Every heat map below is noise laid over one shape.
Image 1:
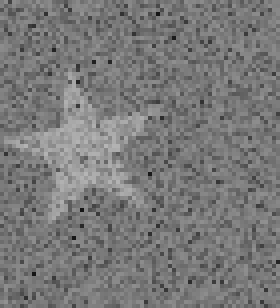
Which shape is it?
star
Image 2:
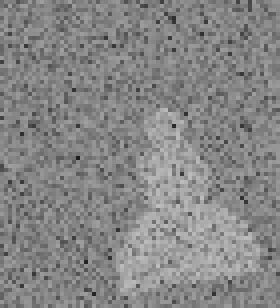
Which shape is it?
chess pawn
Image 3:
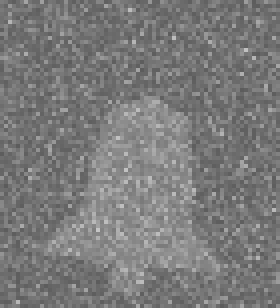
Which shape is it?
bell
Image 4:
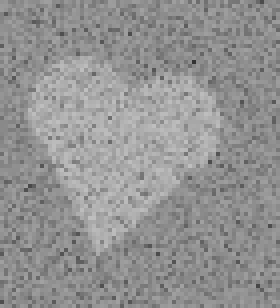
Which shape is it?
heart
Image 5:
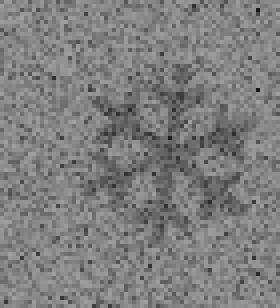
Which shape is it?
snowflake
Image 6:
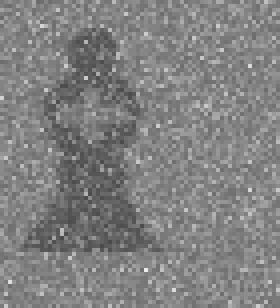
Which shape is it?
chess bishop
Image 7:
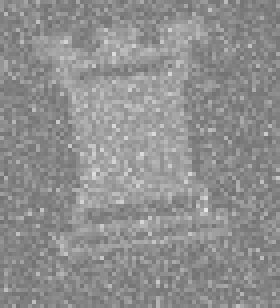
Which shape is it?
chess rook
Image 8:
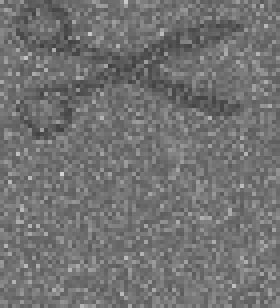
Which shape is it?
pair of scissors
